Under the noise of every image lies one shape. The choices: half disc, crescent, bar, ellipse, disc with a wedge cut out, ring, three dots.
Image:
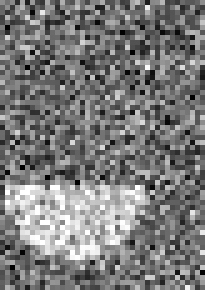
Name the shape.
half disc
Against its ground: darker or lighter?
lighter
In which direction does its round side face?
down
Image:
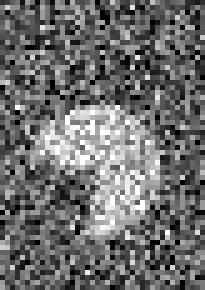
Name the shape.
disc with a wedge cut out
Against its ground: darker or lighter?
lighter
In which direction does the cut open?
down and left
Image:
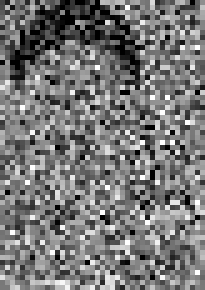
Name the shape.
crescent
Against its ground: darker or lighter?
darker
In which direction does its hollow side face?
down
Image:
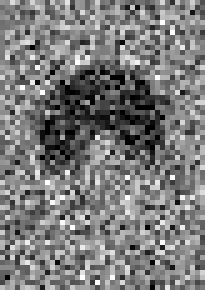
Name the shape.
disc with a wedge cut out
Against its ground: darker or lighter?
darker
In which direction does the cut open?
down
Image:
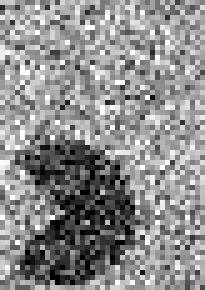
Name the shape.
disc with a wedge cut out
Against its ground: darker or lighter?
darker
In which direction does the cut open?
left
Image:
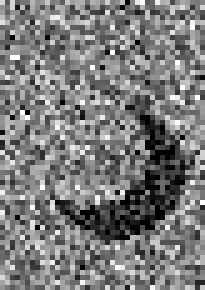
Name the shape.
crescent
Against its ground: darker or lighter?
darker
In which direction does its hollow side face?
up and left
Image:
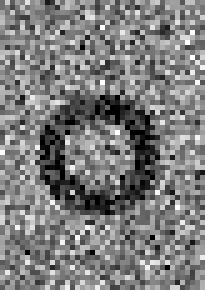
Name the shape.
ring
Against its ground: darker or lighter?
darker
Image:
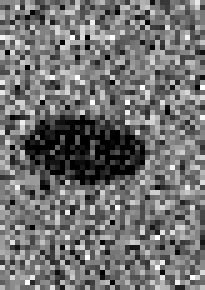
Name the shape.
ellipse
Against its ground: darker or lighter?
darker
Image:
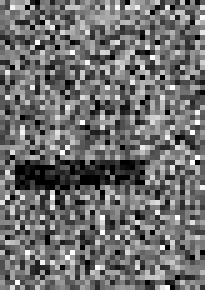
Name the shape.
bar
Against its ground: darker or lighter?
darker
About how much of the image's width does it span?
two thirds
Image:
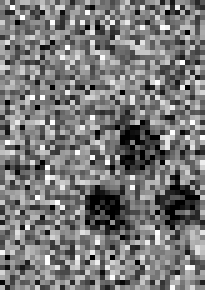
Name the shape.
three dots
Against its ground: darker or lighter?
darker
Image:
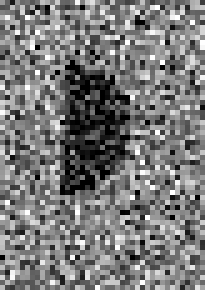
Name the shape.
half disc
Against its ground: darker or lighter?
darker
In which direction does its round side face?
right
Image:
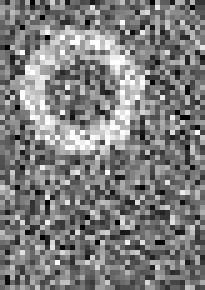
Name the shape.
ring
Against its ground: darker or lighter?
lighter
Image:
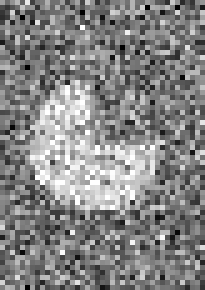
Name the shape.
disc with a wedge cut out
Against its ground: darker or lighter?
lighter
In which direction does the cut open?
up and right
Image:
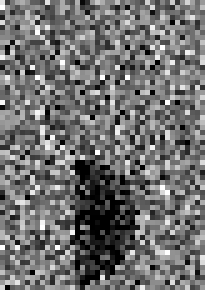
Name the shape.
half disc
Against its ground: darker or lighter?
darker
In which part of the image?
bottom middle
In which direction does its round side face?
right
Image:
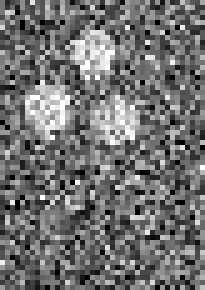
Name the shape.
three dots
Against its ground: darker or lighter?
lighter
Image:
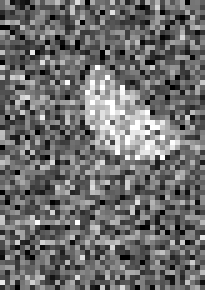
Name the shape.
half disc
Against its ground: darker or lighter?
lighter
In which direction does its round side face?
down and left
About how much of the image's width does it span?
half
